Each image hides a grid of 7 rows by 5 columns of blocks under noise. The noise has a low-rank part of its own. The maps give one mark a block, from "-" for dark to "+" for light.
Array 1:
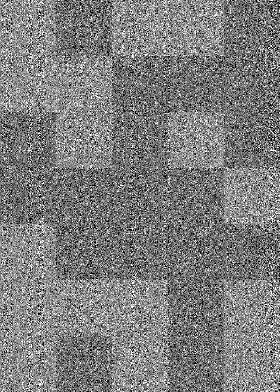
+-++-
++---
-+-+-
----+
+----
+++-+
+-+-+
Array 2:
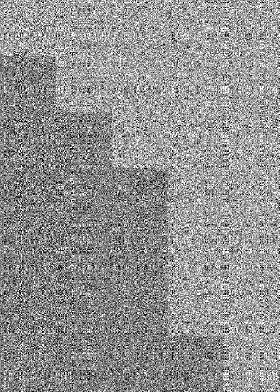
+++++
-++++
--+++
---++
---++
---++
----+
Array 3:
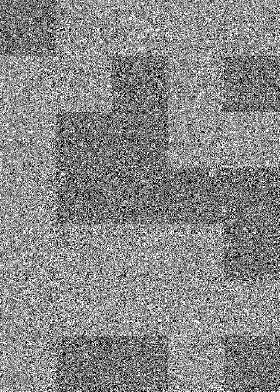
-++++
++-+-
+--++
+----
++++-
+++++
+--+-
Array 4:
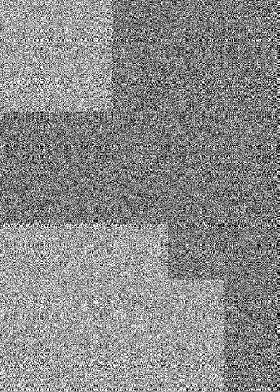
++---
++---
-----
-----
+++--
++++-
++++-
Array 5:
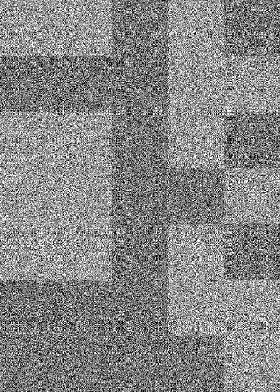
++-+-
---++
++-+-
++--+
++-+-
---++
----+
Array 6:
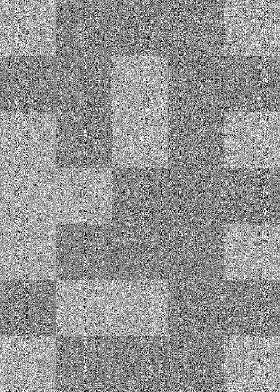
+---+
--+--
+-+-+
++---
+---+
-++--
+---+
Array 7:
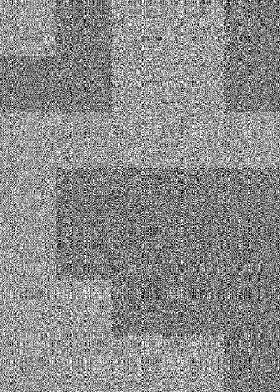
+-++-
--++-
+++++
+----
+----
++---
++++-
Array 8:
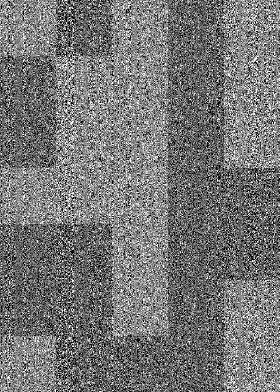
+-+-+
-++-+
-++-+
+++--
--+--
--+-+
+---+
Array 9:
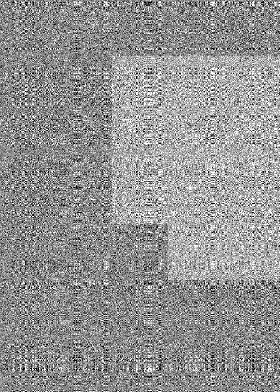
-----
--+++
--+++
--+++
---++
-----
-----
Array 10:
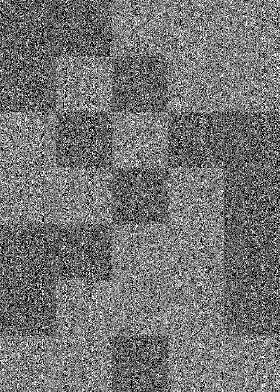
--+++
-+-++
+-+--
++-+-
--++-
-+++-
++-++
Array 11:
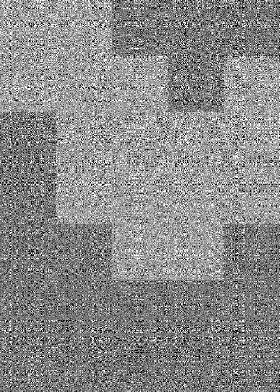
++---
+++-+
-++++
-++++
--++-
-----
-----
